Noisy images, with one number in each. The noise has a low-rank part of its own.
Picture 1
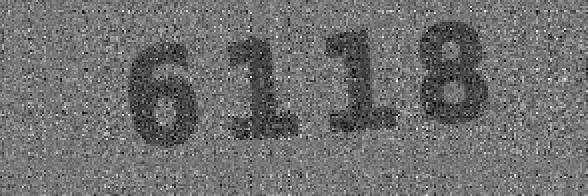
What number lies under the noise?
6118
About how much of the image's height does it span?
two thirds
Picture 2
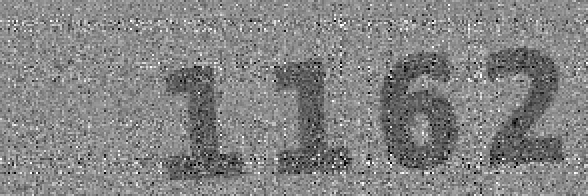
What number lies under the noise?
1162
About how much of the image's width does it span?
two thirds
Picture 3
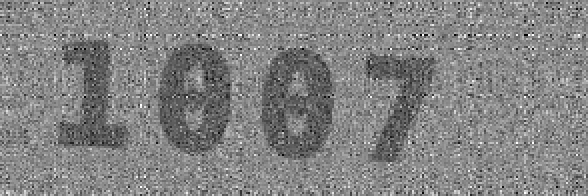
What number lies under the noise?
1007
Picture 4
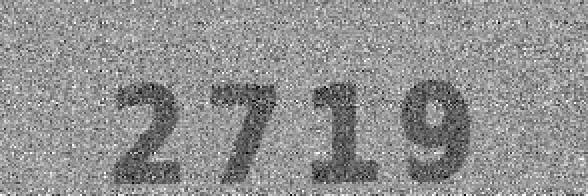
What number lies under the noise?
2719
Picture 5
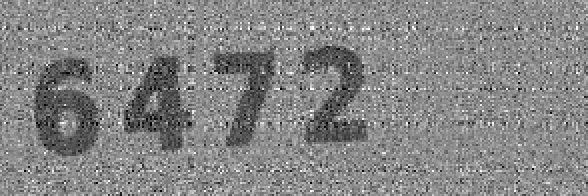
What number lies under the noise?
6472
